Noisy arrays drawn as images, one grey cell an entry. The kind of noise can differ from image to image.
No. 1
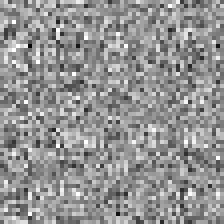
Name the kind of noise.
low rank plus noise
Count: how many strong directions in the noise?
two
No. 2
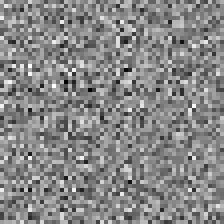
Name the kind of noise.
low rank plus noise
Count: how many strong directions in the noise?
five to eight
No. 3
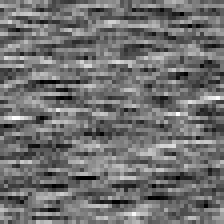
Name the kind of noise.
streaked along the rows
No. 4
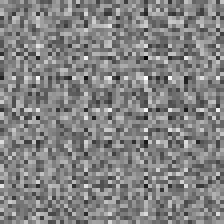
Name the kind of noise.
low rank plus noise
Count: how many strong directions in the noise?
one
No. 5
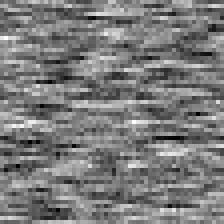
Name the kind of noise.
streaked along the rows
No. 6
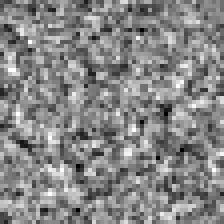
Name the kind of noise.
blotchy
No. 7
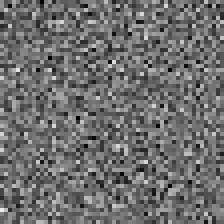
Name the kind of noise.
low rank plus noise
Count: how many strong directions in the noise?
five to eight
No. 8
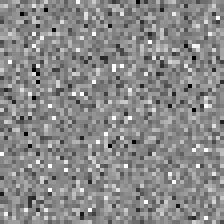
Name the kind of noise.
heavy tails
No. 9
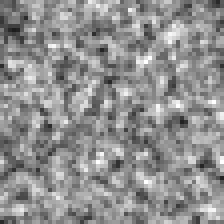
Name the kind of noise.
blotchy
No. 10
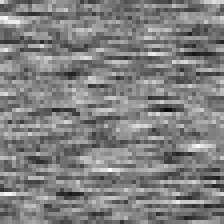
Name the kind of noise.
streaked along the rows
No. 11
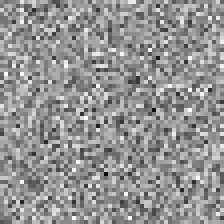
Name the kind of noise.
independent entries
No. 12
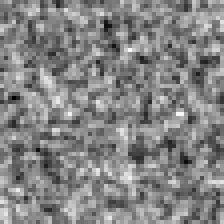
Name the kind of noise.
blotchy
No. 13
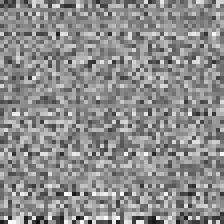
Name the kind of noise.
rows of uneven size
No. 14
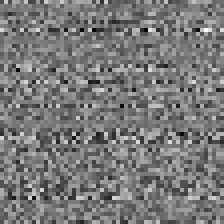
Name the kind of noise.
rows of uneven size
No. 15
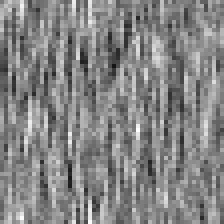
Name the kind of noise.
streaked along the columns
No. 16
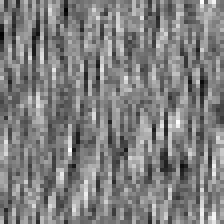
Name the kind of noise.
streaked along the columns
